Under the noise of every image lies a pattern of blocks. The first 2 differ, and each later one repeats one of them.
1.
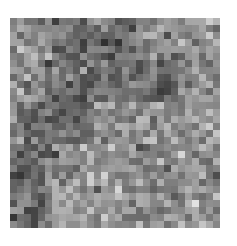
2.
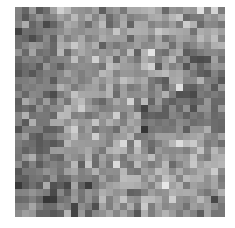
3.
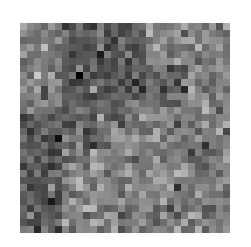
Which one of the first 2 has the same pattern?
1
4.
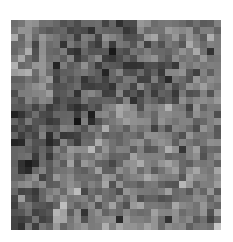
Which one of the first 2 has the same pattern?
1
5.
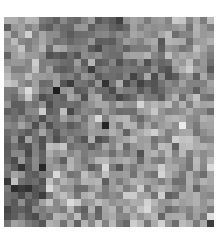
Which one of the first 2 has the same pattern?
1
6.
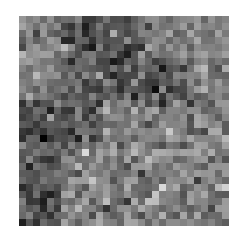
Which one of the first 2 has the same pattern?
1
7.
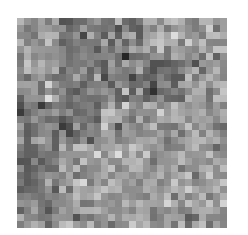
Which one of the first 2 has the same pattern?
1
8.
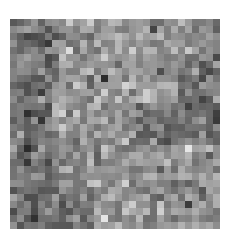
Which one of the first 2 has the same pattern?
2
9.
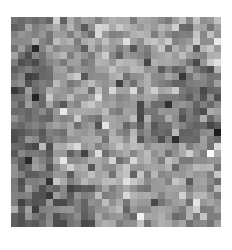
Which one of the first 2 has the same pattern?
2
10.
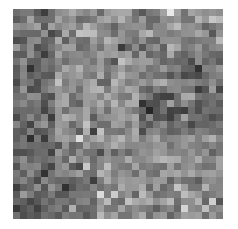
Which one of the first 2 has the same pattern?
2
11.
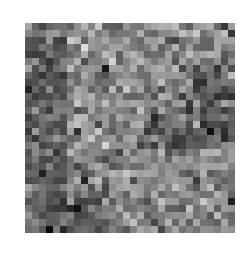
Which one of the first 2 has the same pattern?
2
